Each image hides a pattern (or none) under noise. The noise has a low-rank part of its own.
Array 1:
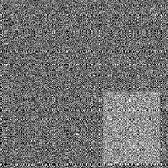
one block
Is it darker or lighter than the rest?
lighter
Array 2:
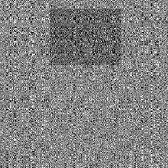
one block
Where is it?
top middle
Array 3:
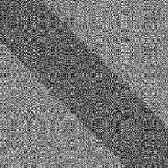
a diagonal band
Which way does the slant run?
top left to bottom right
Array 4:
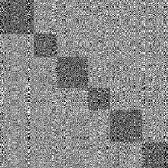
blocks along the diagonal
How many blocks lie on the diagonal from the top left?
6
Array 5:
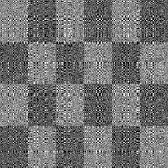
a checkerboard
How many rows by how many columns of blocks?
4 by 6
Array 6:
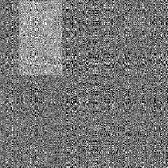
one block
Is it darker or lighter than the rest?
lighter
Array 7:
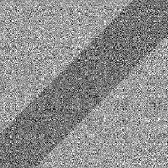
a diagonal band
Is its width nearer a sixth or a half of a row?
a half
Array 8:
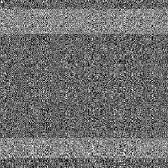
bands of rows
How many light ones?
2
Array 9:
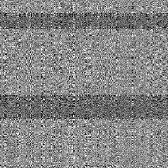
bands of rows
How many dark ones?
2
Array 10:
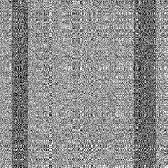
bands of columns
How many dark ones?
2
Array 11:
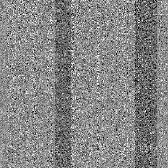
bands of columns
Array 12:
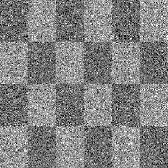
a checkerboard
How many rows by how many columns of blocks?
4 by 6
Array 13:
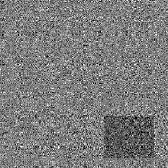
one block
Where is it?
bottom right
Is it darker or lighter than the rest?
darker
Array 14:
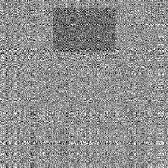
one block
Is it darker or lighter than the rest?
darker
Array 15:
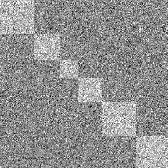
blocks along the diagonal
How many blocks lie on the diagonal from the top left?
6
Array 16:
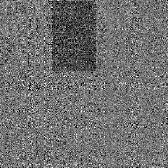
one block
